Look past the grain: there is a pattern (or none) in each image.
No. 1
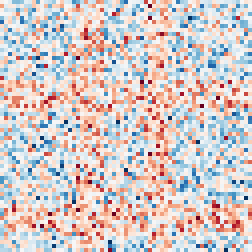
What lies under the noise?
bands of rows crossing bands of columns
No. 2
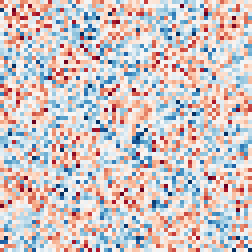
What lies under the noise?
a checkerboard
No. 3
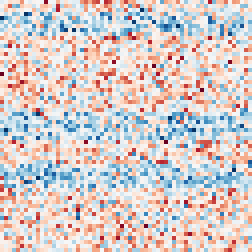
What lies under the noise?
bands of rows
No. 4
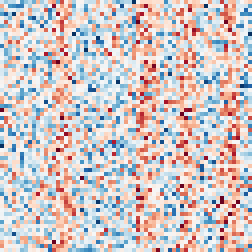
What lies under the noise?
bands of columns
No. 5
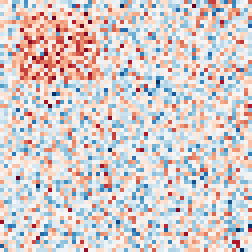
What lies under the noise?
one block
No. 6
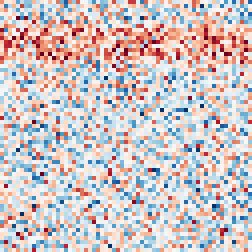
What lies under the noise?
one band of rows
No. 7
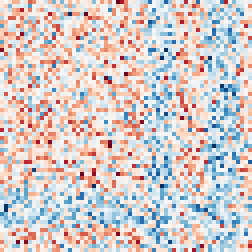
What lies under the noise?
bands of rows crossing bands of columns
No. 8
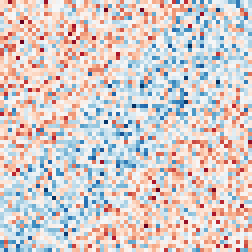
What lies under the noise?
a diagonal band
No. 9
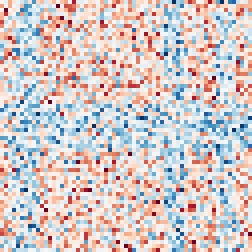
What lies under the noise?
bands of rows crossing bands of columns
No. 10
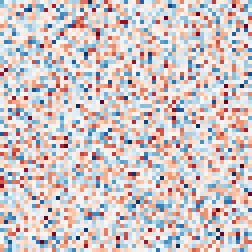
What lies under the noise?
only noise
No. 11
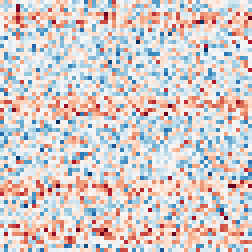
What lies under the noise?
bands of rows
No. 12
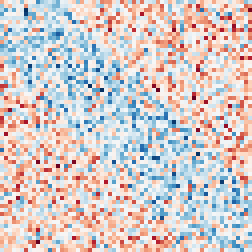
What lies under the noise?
a diagonal band
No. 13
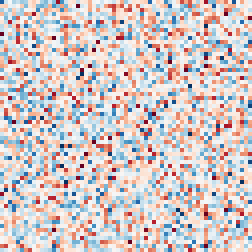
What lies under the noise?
only noise
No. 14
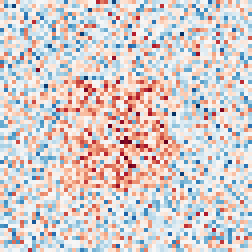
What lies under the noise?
one block
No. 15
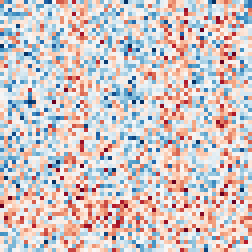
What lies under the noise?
bands of rows crossing bands of columns
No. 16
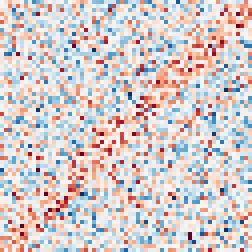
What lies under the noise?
a diagonal band
